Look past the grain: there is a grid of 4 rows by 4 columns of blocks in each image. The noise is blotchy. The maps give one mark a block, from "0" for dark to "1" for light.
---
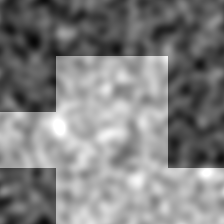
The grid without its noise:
0 0 0 0
0 1 1 0
1 1 1 0
0 1 1 1
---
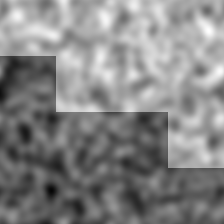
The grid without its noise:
1 1 1 1
0 1 1 1
0 0 0 1
0 0 0 0
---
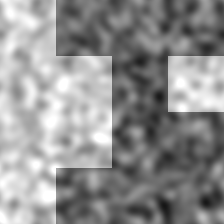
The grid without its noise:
1 0 0 0
1 1 0 1
1 1 0 0
1 0 0 0
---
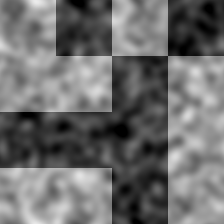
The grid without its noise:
1 0 1 0
1 1 0 1
0 0 0 1
1 1 0 1
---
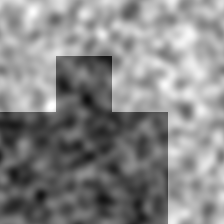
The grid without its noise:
1 1 1 1
1 0 1 1
0 0 0 1
0 0 0 1
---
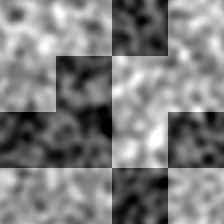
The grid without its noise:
1 1 0 1
1 0 1 1
0 0 1 0
1 1 0 1
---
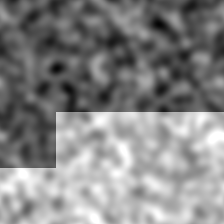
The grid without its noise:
0 0 0 0
0 0 0 0
0 1 1 1
1 1 1 1
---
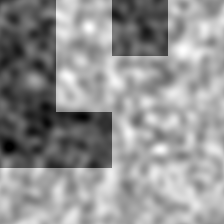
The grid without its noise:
0 1 0 1
0 1 1 1
0 0 1 1
1 1 1 1
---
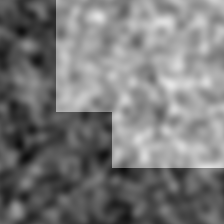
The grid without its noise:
0 1 1 1
0 1 1 1
0 0 1 1
0 0 0 0
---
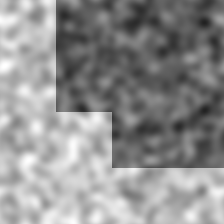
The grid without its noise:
1 0 0 0
1 0 0 0
1 1 0 0
1 1 1 1
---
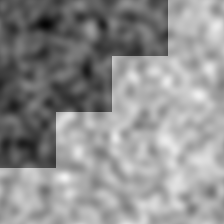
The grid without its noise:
0 0 0 1
0 0 1 1
0 1 1 1
1 1 1 1
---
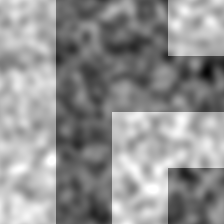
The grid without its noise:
1 0 0 1
1 0 0 0
1 0 1 1
1 0 1 0
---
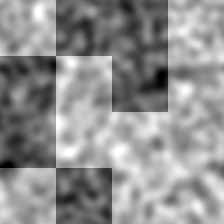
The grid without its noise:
1 0 0 1
0 1 0 1
0 1 1 1
1 0 1 1
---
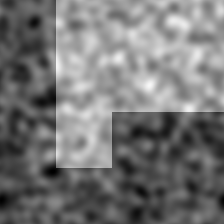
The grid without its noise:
0 1 1 1
0 1 1 1
0 1 0 0
0 0 0 0
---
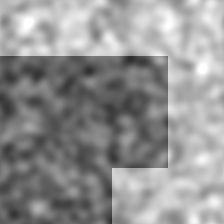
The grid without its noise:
1 1 1 1
0 0 0 1
0 0 0 1
0 0 1 1
